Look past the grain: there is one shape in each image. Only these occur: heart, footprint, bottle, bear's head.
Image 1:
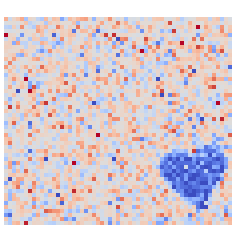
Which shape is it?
heart
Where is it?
bottom right
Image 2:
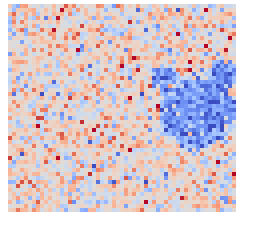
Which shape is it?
bear's head
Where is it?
middle right
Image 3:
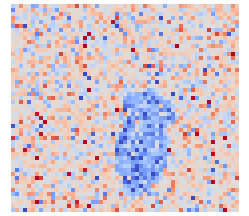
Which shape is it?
footprint
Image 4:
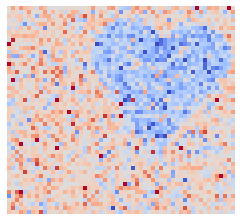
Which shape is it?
heart
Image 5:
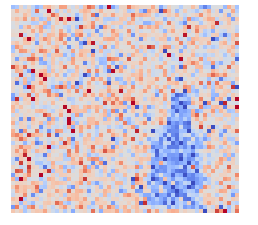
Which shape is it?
bottle
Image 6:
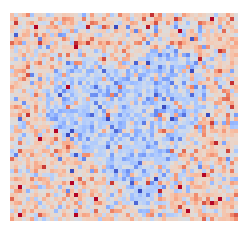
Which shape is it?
heart
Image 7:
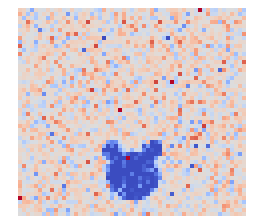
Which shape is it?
bear's head
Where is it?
bottom middle
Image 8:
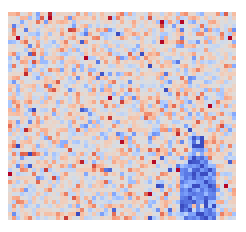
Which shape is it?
bottle
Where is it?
bottom right
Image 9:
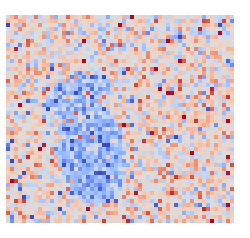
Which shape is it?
footprint
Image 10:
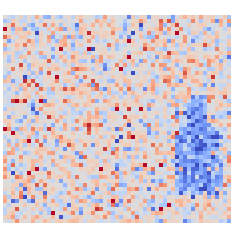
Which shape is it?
bottle
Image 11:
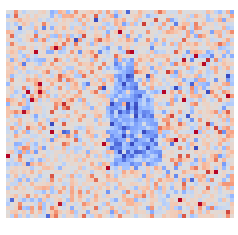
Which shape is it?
bottle
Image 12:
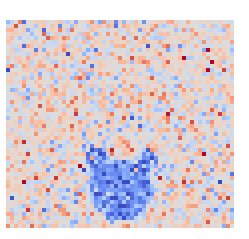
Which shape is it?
bear's head
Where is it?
bottom middle
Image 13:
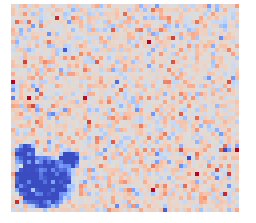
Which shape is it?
bear's head
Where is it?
bottom left
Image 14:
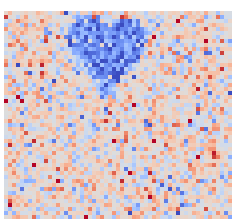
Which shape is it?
heart
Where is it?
top middle
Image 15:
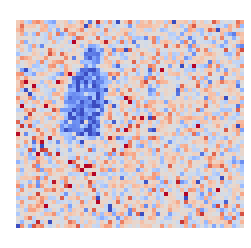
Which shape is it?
bottle
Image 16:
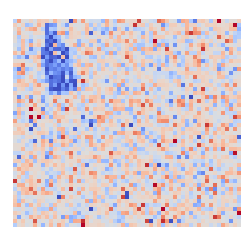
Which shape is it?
bottle
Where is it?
top left
